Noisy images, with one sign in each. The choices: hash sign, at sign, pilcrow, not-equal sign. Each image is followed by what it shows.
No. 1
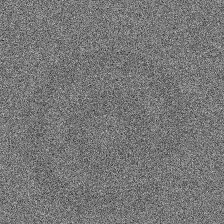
at sign
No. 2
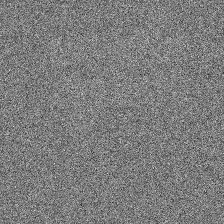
not-equal sign
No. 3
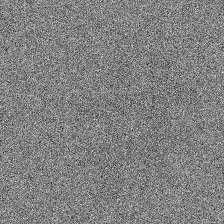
hash sign
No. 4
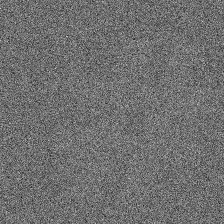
hash sign
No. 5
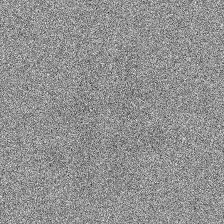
hash sign
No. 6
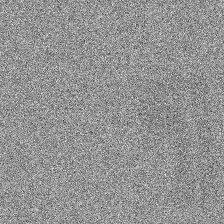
pilcrow
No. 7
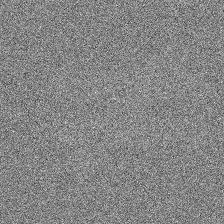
not-equal sign
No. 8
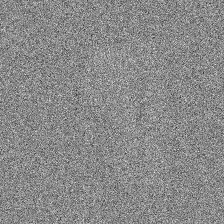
pilcrow
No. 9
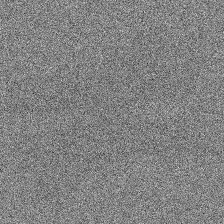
not-equal sign
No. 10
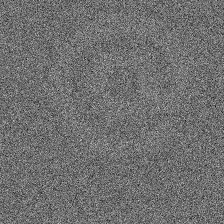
at sign
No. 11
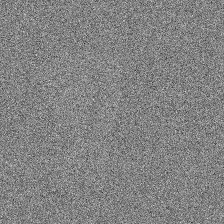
pilcrow
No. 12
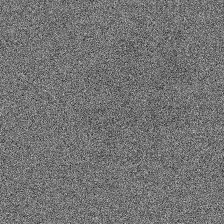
hash sign
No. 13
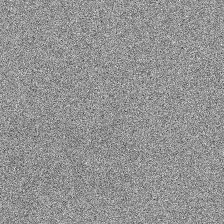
not-equal sign
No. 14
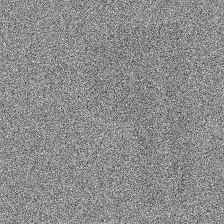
pilcrow
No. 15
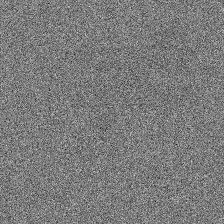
not-equal sign
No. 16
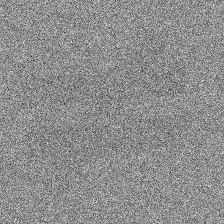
not-equal sign
